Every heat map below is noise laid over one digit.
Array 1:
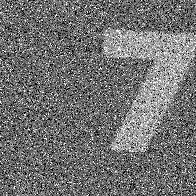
7
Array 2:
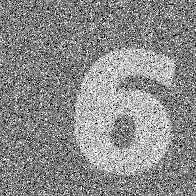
6
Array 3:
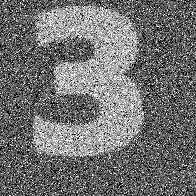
3
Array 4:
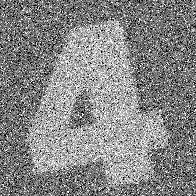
4
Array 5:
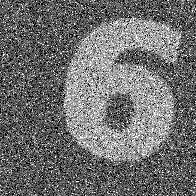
6
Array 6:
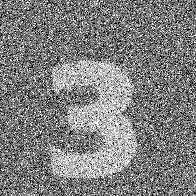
3
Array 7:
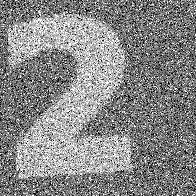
2
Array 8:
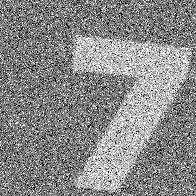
7
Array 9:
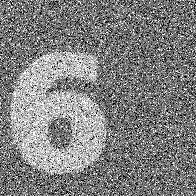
6
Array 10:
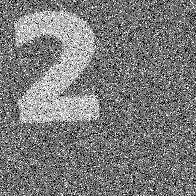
2
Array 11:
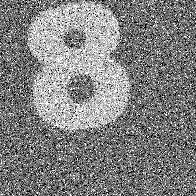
8
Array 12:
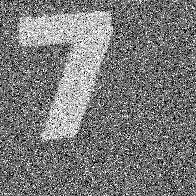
7
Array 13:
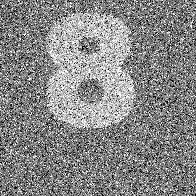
8
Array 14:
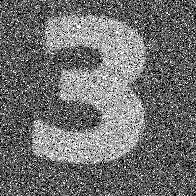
3
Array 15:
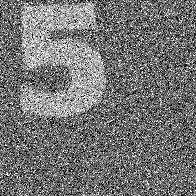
5
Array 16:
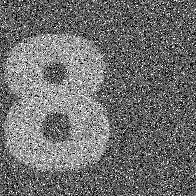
8
